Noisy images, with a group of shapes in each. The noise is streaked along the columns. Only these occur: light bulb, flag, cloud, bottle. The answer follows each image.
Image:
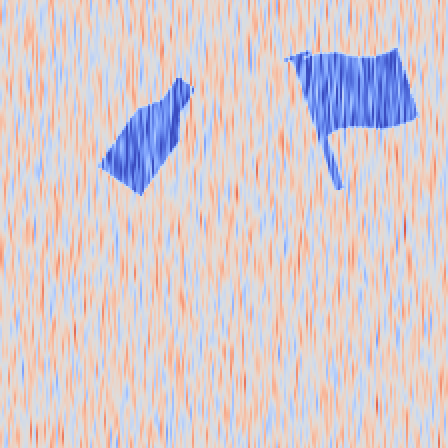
top left: bottle; top right: flag
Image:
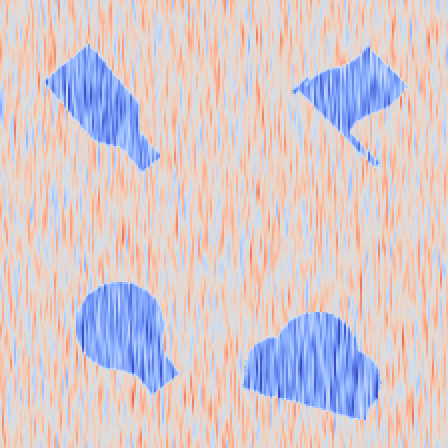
top left: bottle; top right: flag; bottom left: light bulb; bottom right: cloud
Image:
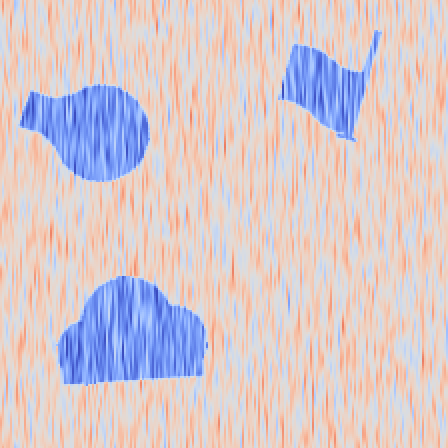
top left: light bulb; top right: flag; bottom left: cloud
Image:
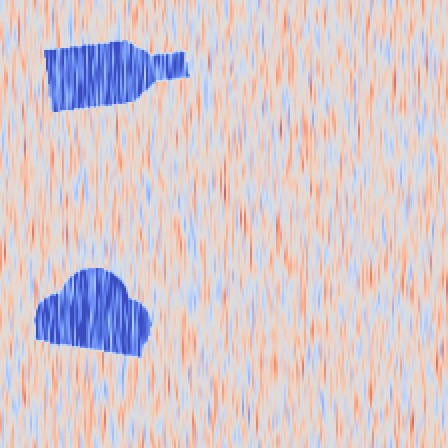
top left: bottle; bottom left: cloud
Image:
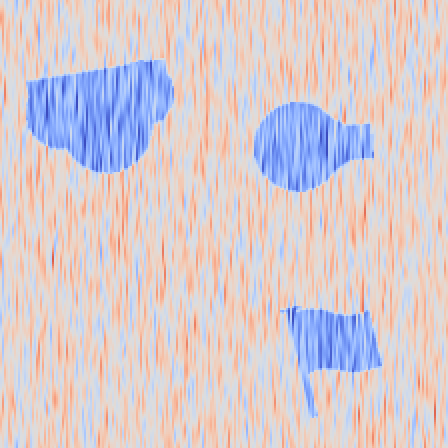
top left: cloud; top right: light bulb; bottom right: flag
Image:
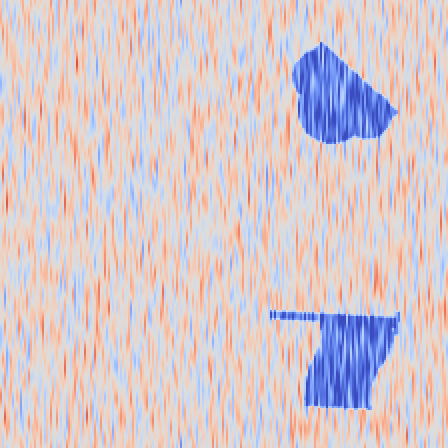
top right: cloud; bottom right: flag
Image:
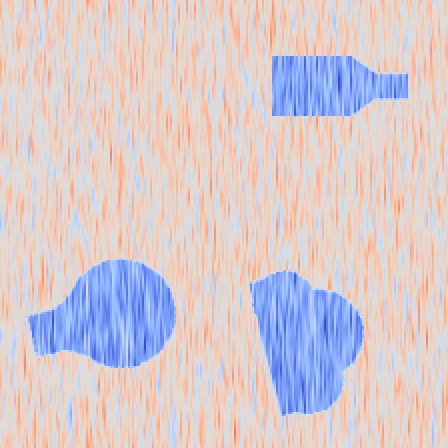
top right: bottle; bottom left: light bulb; bottom right: cloud
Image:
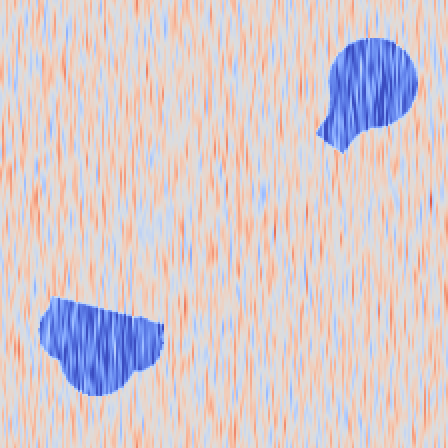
top right: light bulb; bottom left: cloud
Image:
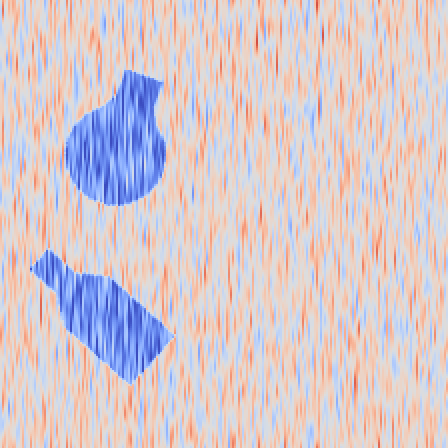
top left: light bulb; bottom left: bottle
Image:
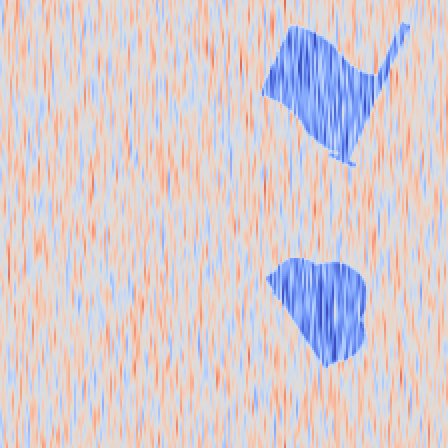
top right: flag; bottom right: cloud
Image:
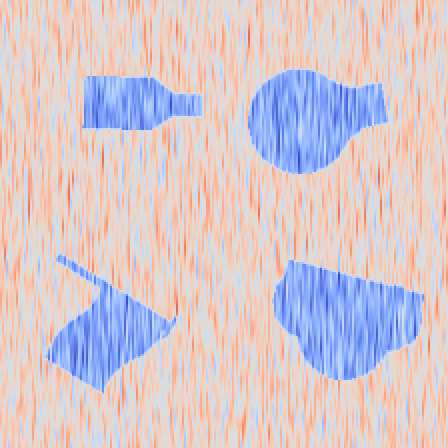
top left: bottle; top right: light bulb; bottom left: flag; bottom right: cloud
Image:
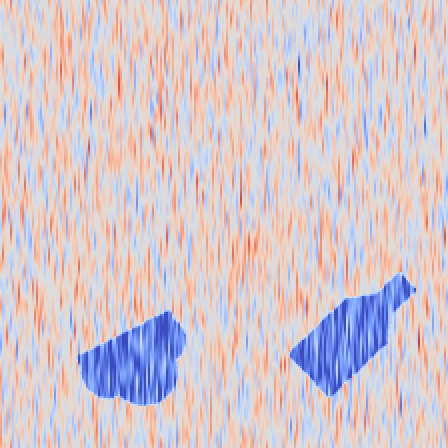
bottom left: cloud; bottom right: bottle
